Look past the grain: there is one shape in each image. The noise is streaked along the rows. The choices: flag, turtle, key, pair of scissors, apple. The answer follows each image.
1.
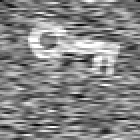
light key
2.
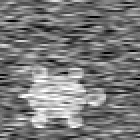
light turtle
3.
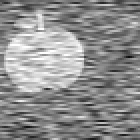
light apple
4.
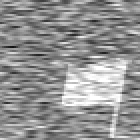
light flag
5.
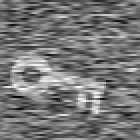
light key
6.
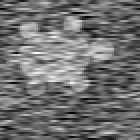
light turtle
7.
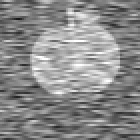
light apple
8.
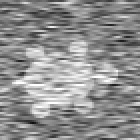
light turtle
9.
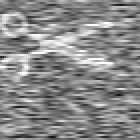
light pair of scissors
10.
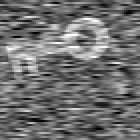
light key
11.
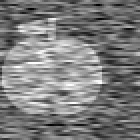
light apple
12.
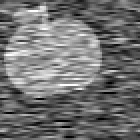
light apple
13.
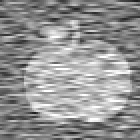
light apple
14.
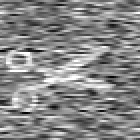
light pair of scissors
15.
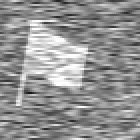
light flag
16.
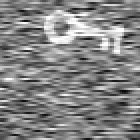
light key
